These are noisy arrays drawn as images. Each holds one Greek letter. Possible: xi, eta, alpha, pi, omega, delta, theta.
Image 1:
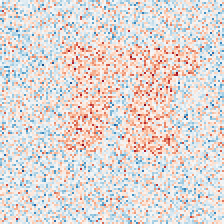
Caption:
red pi
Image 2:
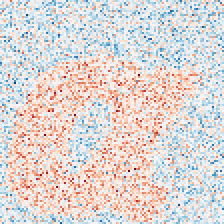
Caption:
red alpha
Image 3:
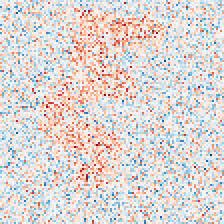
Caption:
red xi
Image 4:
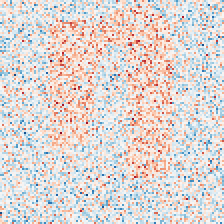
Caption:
red eta
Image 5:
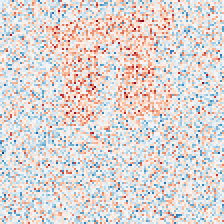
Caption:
red pi
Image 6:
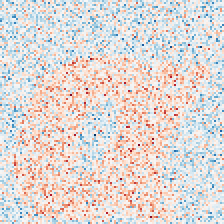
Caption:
red alpha
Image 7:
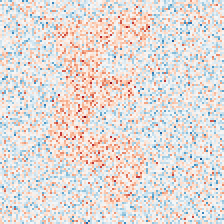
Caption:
red xi
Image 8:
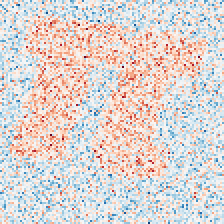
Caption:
red pi
